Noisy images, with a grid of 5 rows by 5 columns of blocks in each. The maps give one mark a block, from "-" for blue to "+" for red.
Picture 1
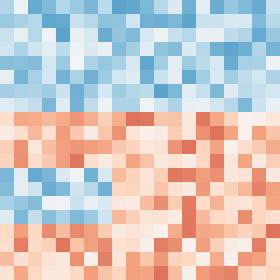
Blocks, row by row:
-----
-----
+++++
--+++
+++++
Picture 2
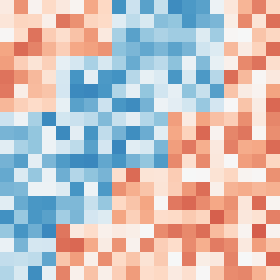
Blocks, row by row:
++--+
+---+
---++
--+++
-++++
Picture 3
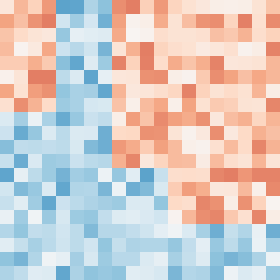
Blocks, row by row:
+-+++
+-+++
--+++
---++
-----
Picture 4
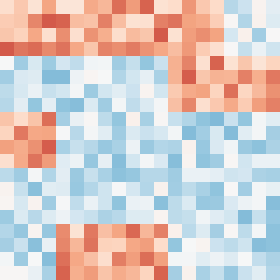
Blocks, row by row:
++++-
---++
+----
-----
-++--
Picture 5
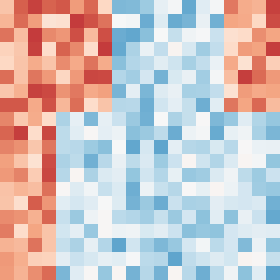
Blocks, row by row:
++--+
++--+
+----
+----
+----
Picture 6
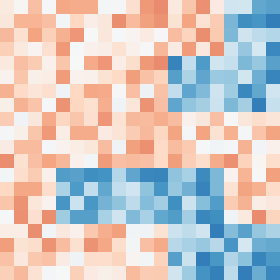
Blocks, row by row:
++++-
+++--
+++++
+---+
+++--
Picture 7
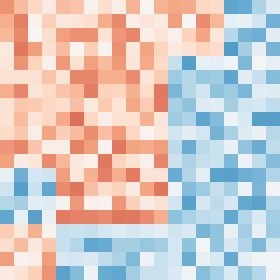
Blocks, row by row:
++++-
+++--
+++--
-++--
+----
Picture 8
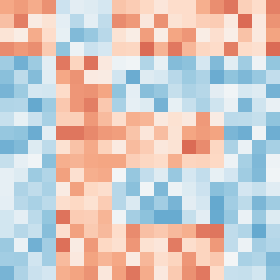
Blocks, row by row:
+-+++
-+---
-+++-
-+---
-+++-
